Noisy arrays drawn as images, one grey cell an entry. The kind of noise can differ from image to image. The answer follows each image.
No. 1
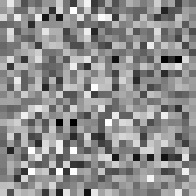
low rank plus noise
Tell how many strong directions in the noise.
three or four
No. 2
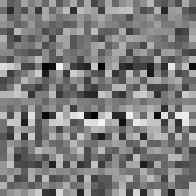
rows of uneven size
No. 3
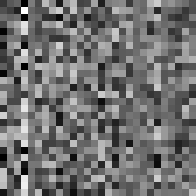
columns of uneven size
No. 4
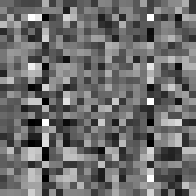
low rank plus noise
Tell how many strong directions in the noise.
one
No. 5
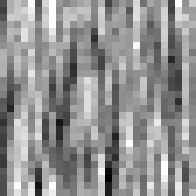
streaked along the columns
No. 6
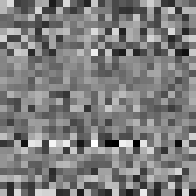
rows of uneven size
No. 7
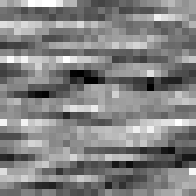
streaked along the rows
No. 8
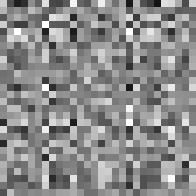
low rank plus noise
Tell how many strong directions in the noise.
one
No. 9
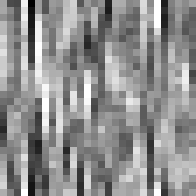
streaked along the columns
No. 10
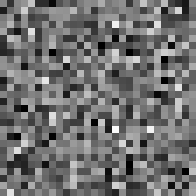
independent entries
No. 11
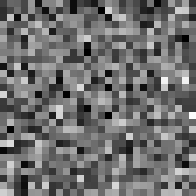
independent entries
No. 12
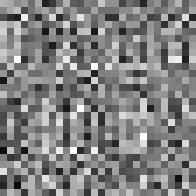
low rank plus noise
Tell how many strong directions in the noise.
two
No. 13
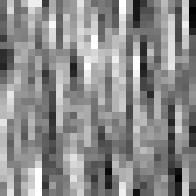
streaked along the columns
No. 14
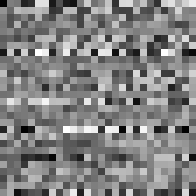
rows of uneven size
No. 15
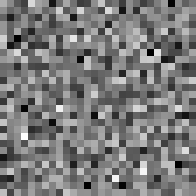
independent entries
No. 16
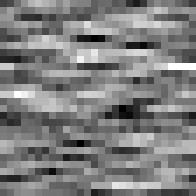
streaked along the rows
